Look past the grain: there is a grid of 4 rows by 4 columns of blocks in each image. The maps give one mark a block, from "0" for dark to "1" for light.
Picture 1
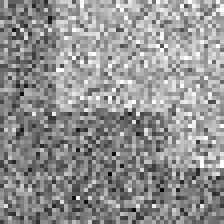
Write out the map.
0 1 1 1
0 1 1 1
0 0 0 1
0 0 0 0
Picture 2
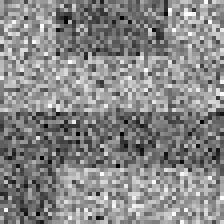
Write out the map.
1 0 0 1
1 1 1 1
0 0 0 0
0 1 1 1
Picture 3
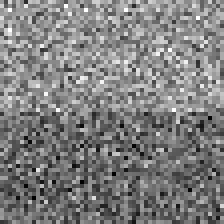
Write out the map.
1 1 1 1
1 1 1 1
0 0 0 0
0 0 0 0
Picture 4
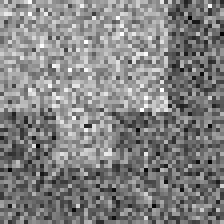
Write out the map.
1 1 1 0
1 1 1 0
0 1 0 0
0 0 0 0
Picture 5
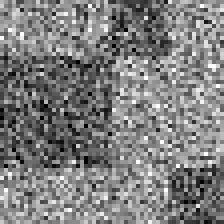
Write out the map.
1 1 0 1
0 0 1 1
0 0 1 1
1 1 1 0
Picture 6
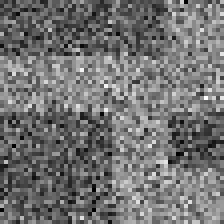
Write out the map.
0 0 0 1
1 1 1 1
0 0 1 0
0 0 1 1
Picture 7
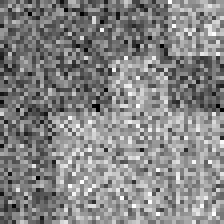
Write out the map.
0 0 0 1
0 0 1 0
0 1 1 1
0 1 1 1
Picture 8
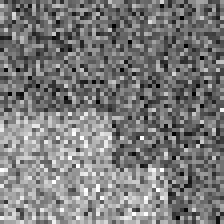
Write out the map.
0 0 0 0
0 0 0 0
1 1 0 0
1 1 1 0
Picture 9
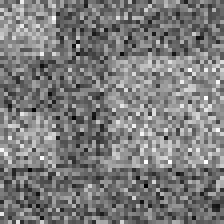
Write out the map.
1 0 0 0
0 0 1 1
1 0 1 1
0 0 0 0
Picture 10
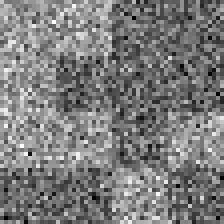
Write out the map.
1 1 0 0
1 0 0 0
1 1 0 1
0 0 1 0
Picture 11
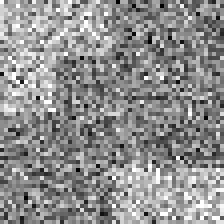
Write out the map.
1 1 0 0
1 0 0 0
0 0 0 0
0 0 1 1
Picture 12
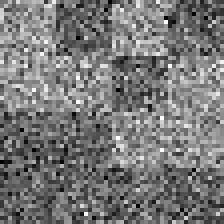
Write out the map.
1 0 1 0
1 1 0 1
0 0 1 1
0 0 0 0
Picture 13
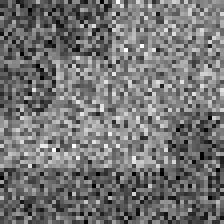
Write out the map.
0 0 1 1
0 1 1 1
1 1 1 0
0 0 0 0
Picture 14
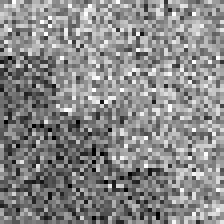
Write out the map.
1 1 1 1
0 1 1 1
0 0 1 1
0 0 0 1
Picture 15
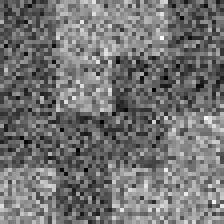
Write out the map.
0 1 1 0
0 1 0 0
0 0 0 1
1 0 1 1
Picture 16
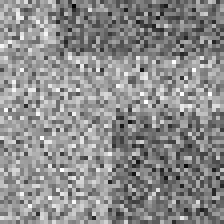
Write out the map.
1 0 0 0
1 1 1 1
1 1 0 0
1 1 0 0
